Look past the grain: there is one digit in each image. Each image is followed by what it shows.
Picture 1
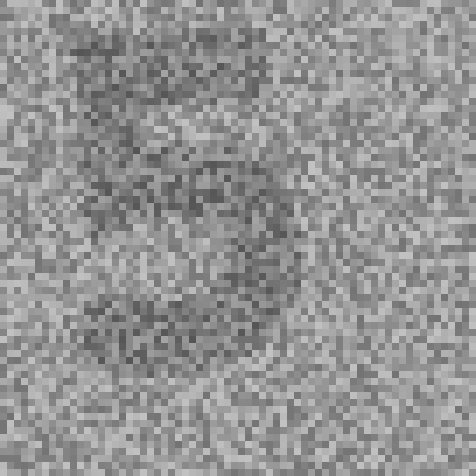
5
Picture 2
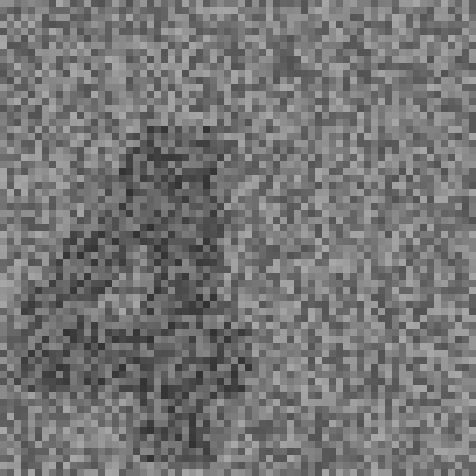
4
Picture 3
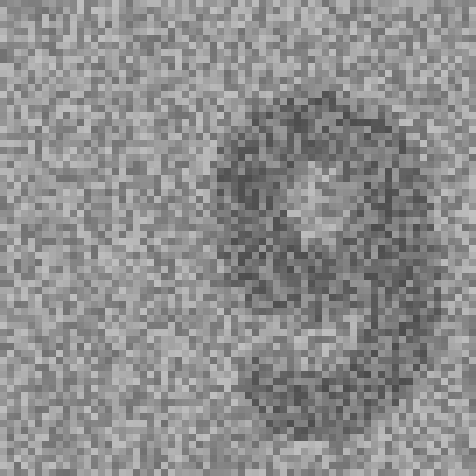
9
